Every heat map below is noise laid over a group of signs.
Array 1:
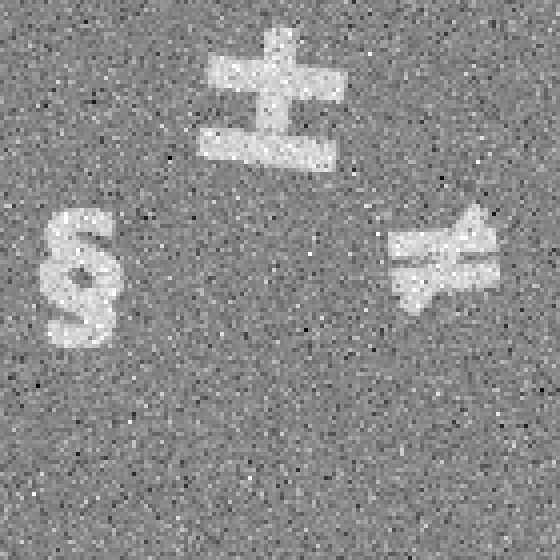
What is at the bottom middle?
nothing
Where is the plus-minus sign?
top middle
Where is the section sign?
middle left
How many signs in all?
3
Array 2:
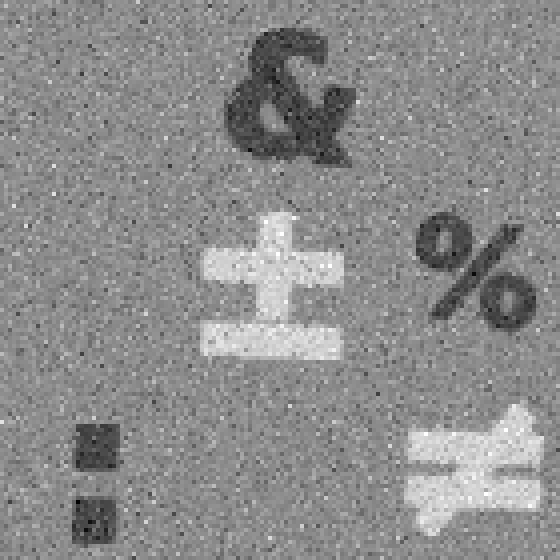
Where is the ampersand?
top middle
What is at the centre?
plus-minus sign
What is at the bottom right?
not-equal sign
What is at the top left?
nothing
